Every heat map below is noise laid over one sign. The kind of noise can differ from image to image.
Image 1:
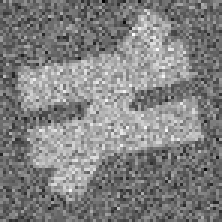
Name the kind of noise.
independent entries
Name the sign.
not-equal sign
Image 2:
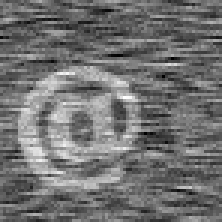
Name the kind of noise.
streaked along the rows
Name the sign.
at sign
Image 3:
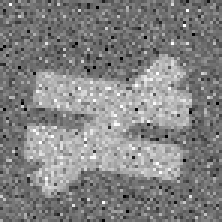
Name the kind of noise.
heavy tails
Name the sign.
not-equal sign
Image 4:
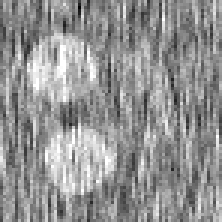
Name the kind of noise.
streaked along the columns
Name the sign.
colon
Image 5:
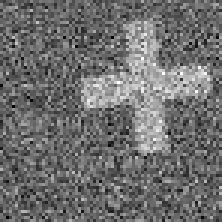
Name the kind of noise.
low rank plus noise
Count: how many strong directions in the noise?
five to eight
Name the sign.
plus sign
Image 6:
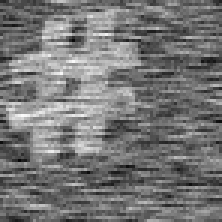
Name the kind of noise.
streaked along the rows
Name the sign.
hash sign
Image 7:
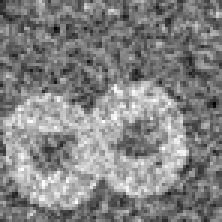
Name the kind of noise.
blotchy
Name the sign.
infinity sign
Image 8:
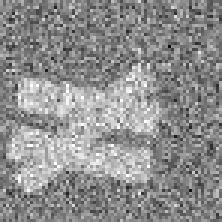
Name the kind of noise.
low rank plus noise
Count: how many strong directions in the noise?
five to eight
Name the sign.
not-equal sign
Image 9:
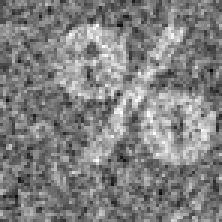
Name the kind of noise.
blotchy
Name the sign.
percent sign
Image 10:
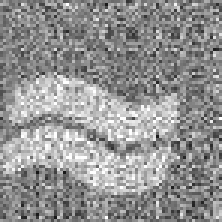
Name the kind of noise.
low rank plus noise
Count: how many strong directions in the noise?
two
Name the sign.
approximately sign
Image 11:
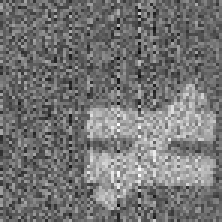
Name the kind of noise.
columns of uneven size
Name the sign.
not-equal sign
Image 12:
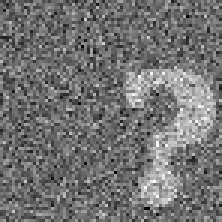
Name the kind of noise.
independent entries
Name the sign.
question mark
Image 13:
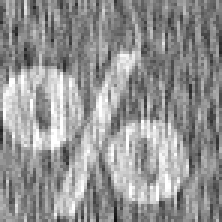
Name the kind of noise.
streaked along the columns
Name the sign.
percent sign
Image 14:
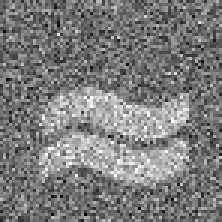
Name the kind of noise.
independent entries
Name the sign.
approximately sign
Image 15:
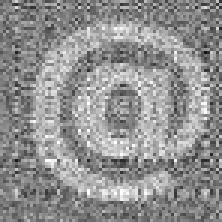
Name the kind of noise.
low rank plus noise
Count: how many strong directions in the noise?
one
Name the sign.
at sign
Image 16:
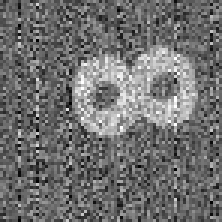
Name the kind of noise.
columns of uneven size
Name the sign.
infinity sign
